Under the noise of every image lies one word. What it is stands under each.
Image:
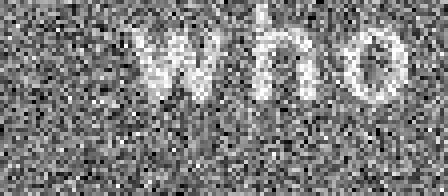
who
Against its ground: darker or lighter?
lighter
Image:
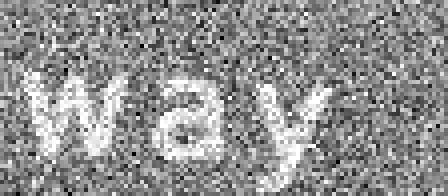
way
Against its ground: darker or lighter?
lighter
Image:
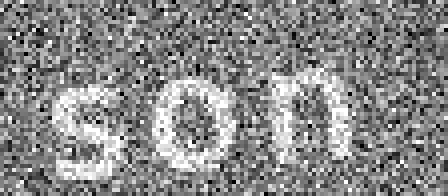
son
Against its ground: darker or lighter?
lighter
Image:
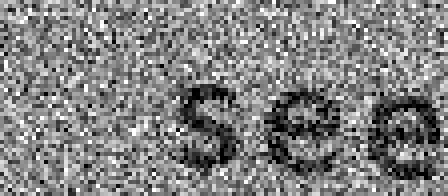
see
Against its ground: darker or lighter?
darker
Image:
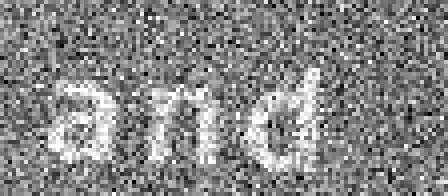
and
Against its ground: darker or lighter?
lighter
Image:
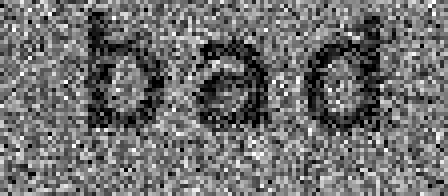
bad
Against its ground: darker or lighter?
darker
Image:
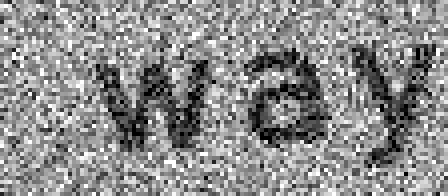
way
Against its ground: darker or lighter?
darker
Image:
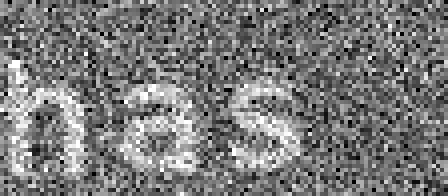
has
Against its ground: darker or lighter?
lighter
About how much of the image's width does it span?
two thirds
